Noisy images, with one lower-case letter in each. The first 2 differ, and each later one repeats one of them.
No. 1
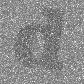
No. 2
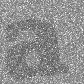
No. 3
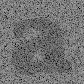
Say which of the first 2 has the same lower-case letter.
2
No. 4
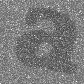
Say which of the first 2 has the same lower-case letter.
2
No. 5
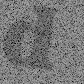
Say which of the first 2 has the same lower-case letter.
1
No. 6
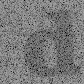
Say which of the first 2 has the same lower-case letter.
1
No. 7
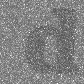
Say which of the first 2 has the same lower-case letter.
1
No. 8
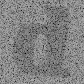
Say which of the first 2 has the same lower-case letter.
1
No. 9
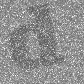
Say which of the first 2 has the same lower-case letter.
1
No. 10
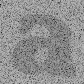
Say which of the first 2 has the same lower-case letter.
2
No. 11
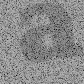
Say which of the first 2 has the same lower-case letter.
2
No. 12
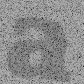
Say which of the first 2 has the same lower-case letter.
2
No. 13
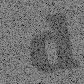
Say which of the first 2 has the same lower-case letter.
1
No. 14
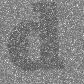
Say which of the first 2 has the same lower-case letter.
1
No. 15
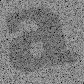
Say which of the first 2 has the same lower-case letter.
2
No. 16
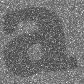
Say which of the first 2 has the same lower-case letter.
2
